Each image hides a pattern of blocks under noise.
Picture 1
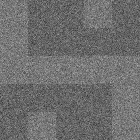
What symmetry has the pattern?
the same after a half turn
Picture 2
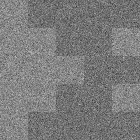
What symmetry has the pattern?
top and bottom mirror each other
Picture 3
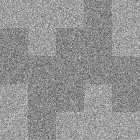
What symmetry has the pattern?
the same after a half turn
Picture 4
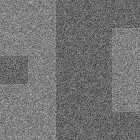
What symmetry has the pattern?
top and bottom mirror each other
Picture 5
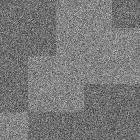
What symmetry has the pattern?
mirrored about the diagonal from the bottom left
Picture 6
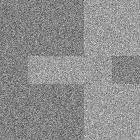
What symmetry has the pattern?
top and bottom mirror each other
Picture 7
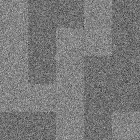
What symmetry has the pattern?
no symmetry
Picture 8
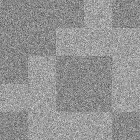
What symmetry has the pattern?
mirrored about the diagonal from the top left
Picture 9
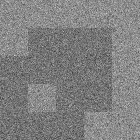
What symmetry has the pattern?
mirrored about the diagonal from the bottom left
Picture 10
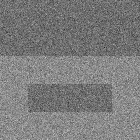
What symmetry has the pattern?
left and right mirror each other
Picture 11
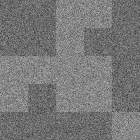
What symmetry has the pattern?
mirrored about the diagonal from the top left
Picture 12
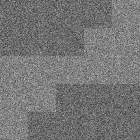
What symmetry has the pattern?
the same after a half turn
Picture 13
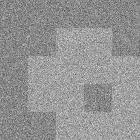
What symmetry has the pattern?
mirrored about the diagonal from the top left
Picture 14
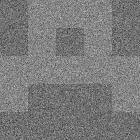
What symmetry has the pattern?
left and right mirror each other
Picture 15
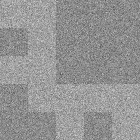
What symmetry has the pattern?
mirrored about the diagonal from the bottom left
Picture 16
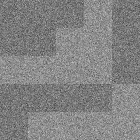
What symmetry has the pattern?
no symmetry
